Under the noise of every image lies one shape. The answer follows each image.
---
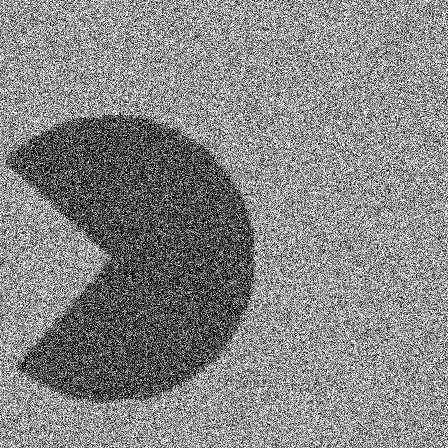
disc with a wedge cut out
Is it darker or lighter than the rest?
darker
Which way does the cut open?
left
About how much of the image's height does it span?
two thirds
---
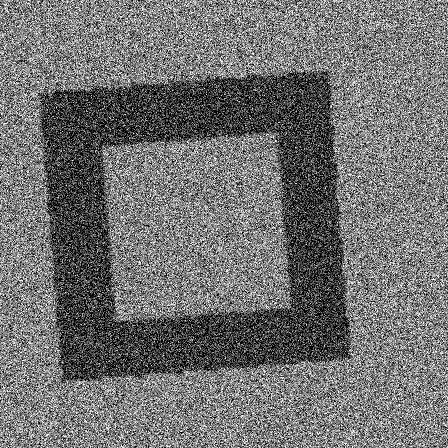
square frame
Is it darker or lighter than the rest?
darker
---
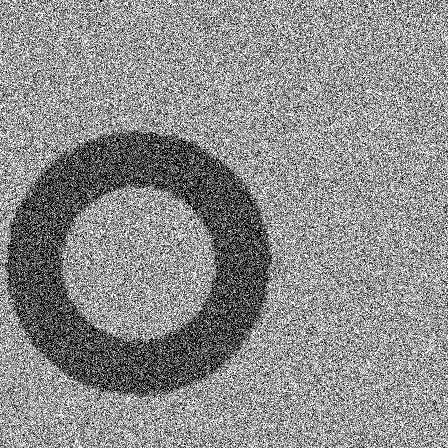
ring
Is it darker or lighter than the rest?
darker
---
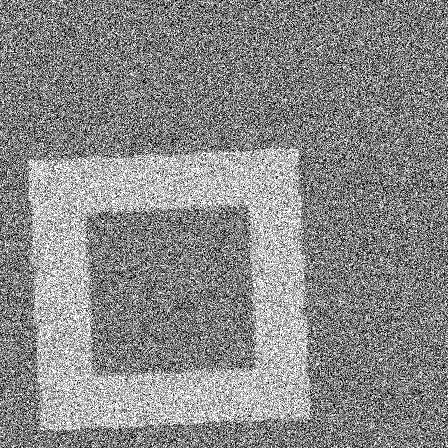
square frame
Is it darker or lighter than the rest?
lighter
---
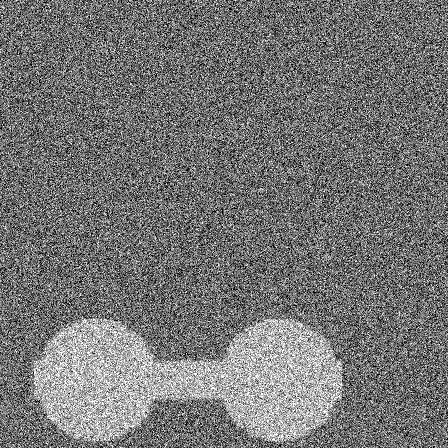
dumbbell
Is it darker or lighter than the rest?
lighter
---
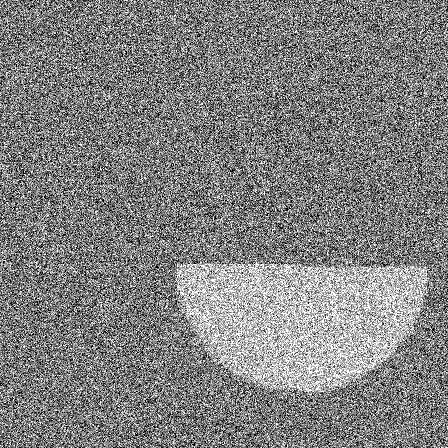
half disc
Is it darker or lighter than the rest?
lighter
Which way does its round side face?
down
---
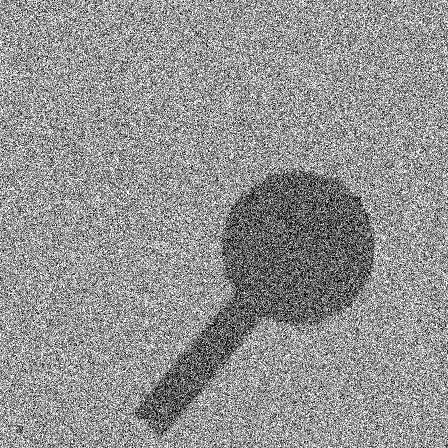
lollipop
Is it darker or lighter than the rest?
darker
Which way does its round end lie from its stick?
up and right
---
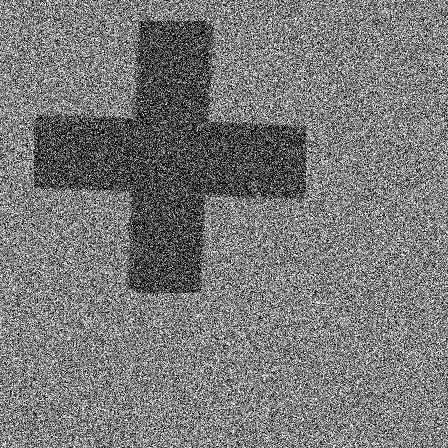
cross
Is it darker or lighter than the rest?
darker
